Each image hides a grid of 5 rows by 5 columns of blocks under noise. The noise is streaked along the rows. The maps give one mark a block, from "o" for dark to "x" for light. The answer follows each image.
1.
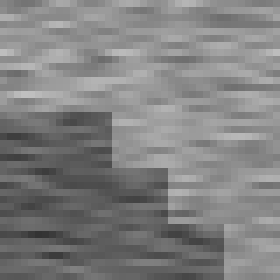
xxxxx
xxxxx
ooxxx
oooxx
oooox
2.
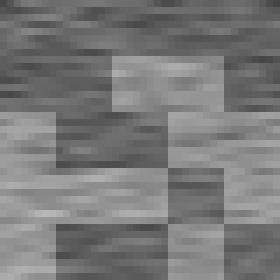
ooooo
ooxxo
xooxx
xxxox
xooxo
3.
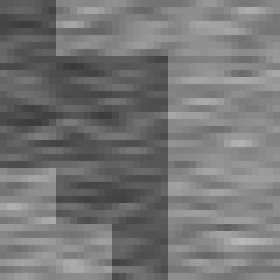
oxxxx
oooxx
oooxx
xooxx
xxoxx
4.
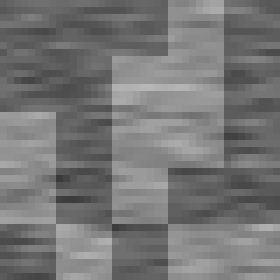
oooxo
ooxxo
xoxxo
xoxoo
oxoxx
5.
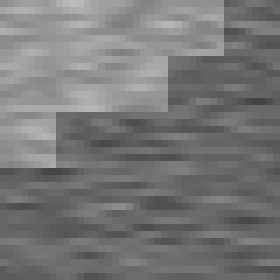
xxxxo
xxxoo
xoooo
ooooo
ooooo
